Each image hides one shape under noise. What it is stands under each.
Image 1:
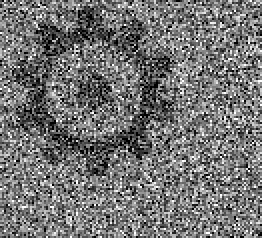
dark gear
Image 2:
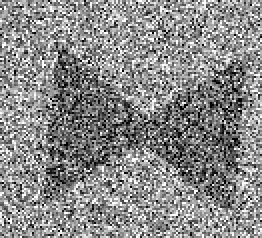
dark bow tie
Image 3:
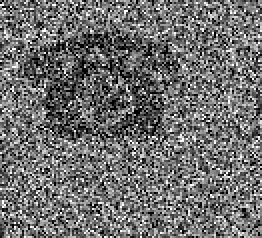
dark telephone
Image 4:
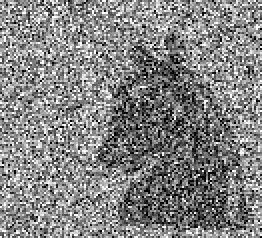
dark chess knight
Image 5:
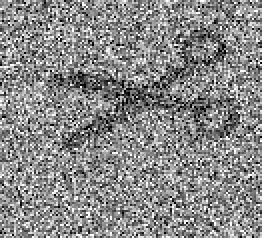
dark pair of scissors
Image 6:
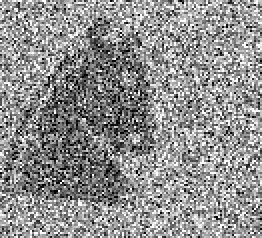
dark chess knight
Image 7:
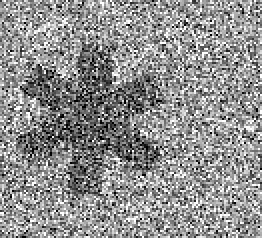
dark asterisk
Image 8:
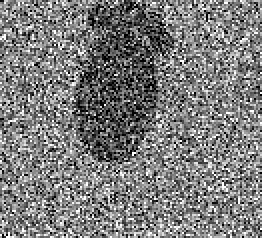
dark footprint
